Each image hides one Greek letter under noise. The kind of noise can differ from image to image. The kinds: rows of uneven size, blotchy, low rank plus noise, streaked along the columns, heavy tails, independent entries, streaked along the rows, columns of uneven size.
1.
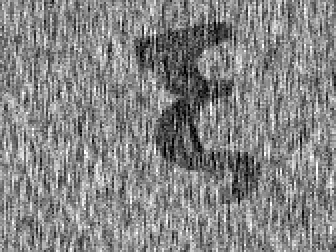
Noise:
streaked along the columns
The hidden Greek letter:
xi
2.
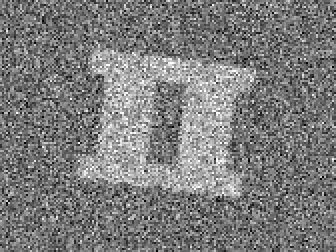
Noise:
low rank plus noise
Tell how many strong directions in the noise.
five to eight
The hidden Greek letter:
pi
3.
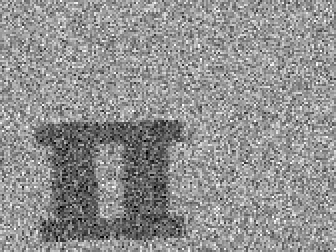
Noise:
low rank plus noise
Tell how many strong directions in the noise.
five to eight
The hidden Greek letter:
pi
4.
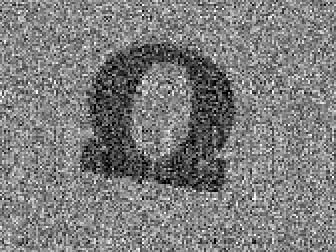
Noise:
low rank plus noise
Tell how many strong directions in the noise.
one
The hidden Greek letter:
omega
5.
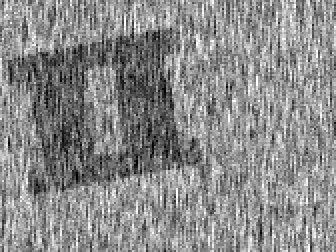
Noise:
streaked along the columns
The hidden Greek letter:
pi
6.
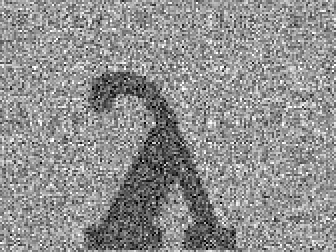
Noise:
low rank plus noise
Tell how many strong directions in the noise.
two
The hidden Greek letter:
lambda
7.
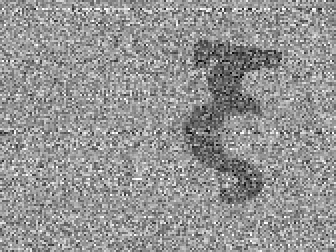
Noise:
rows of uneven size
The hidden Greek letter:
xi
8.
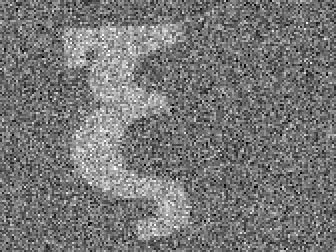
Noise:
independent entries
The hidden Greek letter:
xi
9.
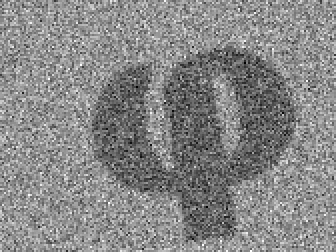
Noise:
independent entries
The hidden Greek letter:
phi
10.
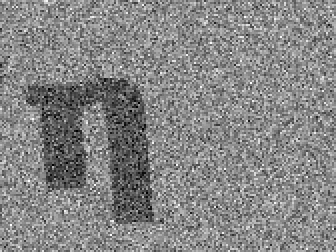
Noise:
independent entries
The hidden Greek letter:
eta
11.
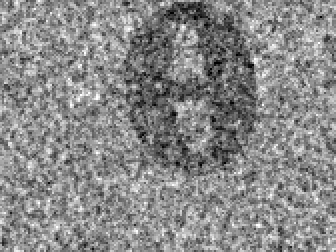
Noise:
blotchy
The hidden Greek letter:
theta
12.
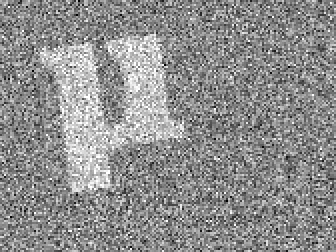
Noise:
low rank plus noise
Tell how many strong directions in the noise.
three or four
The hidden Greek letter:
mu
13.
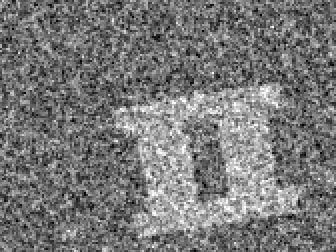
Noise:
blotchy
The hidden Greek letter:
pi
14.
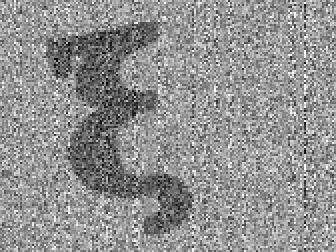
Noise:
columns of uneven size
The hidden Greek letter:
xi
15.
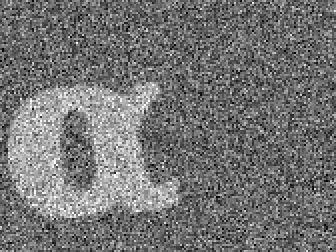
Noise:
independent entries
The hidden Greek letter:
alpha
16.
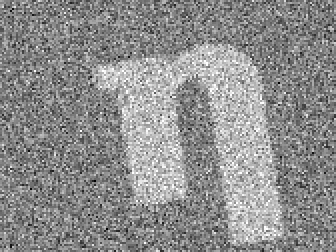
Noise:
independent entries
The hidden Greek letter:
eta
